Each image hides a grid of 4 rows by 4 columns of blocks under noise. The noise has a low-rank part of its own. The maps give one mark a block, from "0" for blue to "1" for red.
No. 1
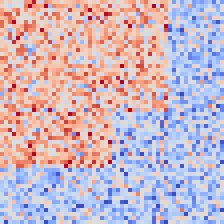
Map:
1 1 1 0
1 1 1 0
1 1 0 0
0 0 0 0
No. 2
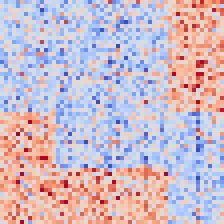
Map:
0 0 0 1
0 0 0 1
1 0 0 0
1 1 1 0
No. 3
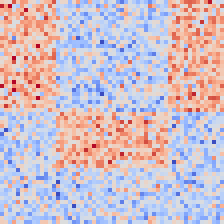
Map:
1 0 0 1
1 0 0 1
0 1 1 0
0 0 0 0
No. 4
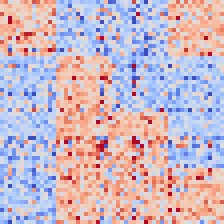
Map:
1 0 0 1
0 1 0 0
0 1 1 0
0 1 1 1
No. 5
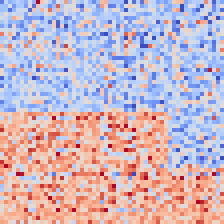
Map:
0 0 0 0
0 0 0 0
1 1 1 0
1 1 1 1
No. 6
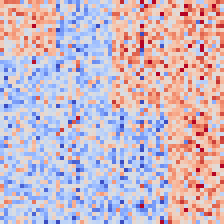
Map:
1 0 1 1
0 0 1 1
0 0 0 1
0 0 0 1
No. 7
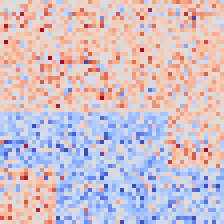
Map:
1 1 1 1
1 1 1 1
0 0 0 1
1 0 0 0
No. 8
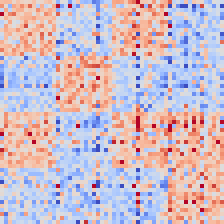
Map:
1 0 1 0
0 1 0 0
1 0 1 1
0 0 0 1
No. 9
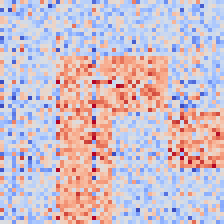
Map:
0 0 0 0
0 1 1 0
0 1 0 1
0 1 0 0
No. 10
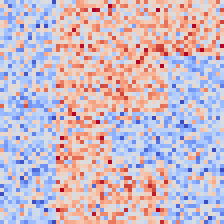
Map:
0 1 1 1
0 1 1 0
0 1 0 0
0 1 1 0
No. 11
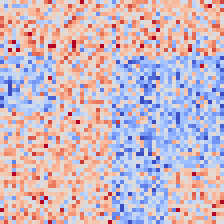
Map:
1 1 1 1
0 1 0 0
1 1 0 0
1 1 0 1
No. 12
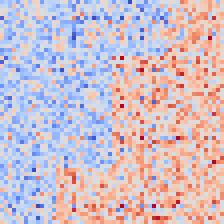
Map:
0 0 0 1
0 0 1 1
0 0 1 1
0 1 1 1
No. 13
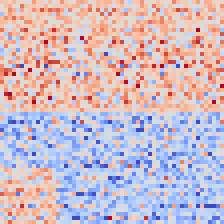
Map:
1 1 1 1
1 1 1 1
0 0 0 0
1 0 0 0
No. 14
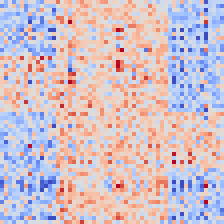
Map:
0 1 1 0
1 1 1 0
0 1 1 1
0 1 1 0
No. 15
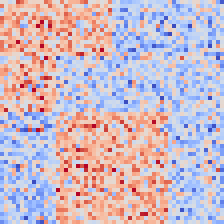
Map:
1 1 0 0
1 0 0 0
0 1 1 0
0 1 1 0
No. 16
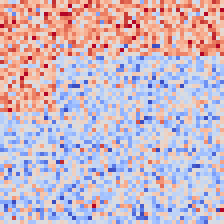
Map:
1 1 1 1
1 0 0 0
0 0 0 0
0 0 0 0
